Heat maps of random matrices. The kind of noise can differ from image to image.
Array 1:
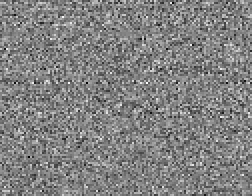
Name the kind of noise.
rows of uneven size
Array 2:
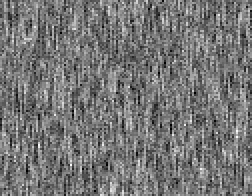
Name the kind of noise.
streaked along the columns
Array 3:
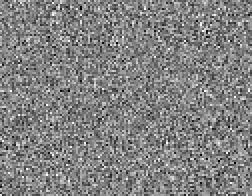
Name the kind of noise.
low rank plus noise
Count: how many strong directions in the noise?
three or four
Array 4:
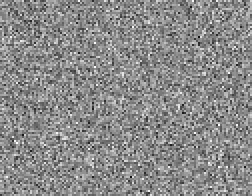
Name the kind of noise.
low rank plus noise
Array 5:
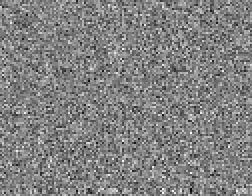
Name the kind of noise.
low rank plus noise
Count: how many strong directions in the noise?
two
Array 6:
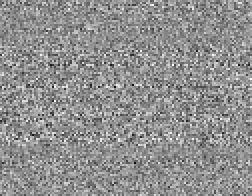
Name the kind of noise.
rows of uneven size
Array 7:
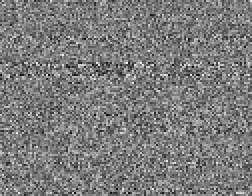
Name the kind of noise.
rows of uneven size
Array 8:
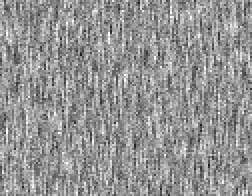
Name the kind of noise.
streaked along the columns
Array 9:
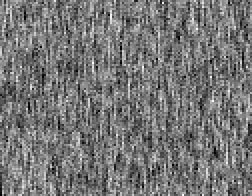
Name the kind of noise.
streaked along the columns
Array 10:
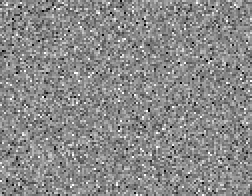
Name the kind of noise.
heavy tails
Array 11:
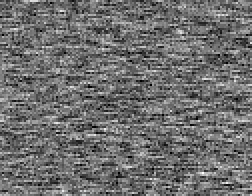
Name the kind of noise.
streaked along the rows
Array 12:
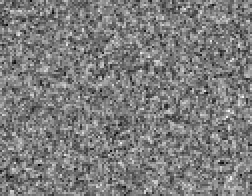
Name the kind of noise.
blotchy
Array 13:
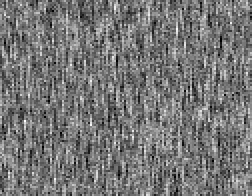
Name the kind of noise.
streaked along the columns
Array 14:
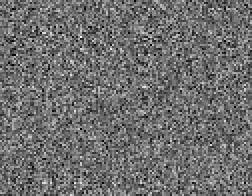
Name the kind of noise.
low rank plus noise
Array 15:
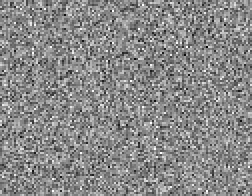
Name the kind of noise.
low rank plus noise
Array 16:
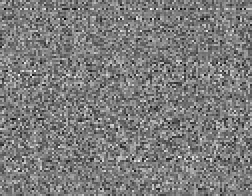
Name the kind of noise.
rows of uneven size
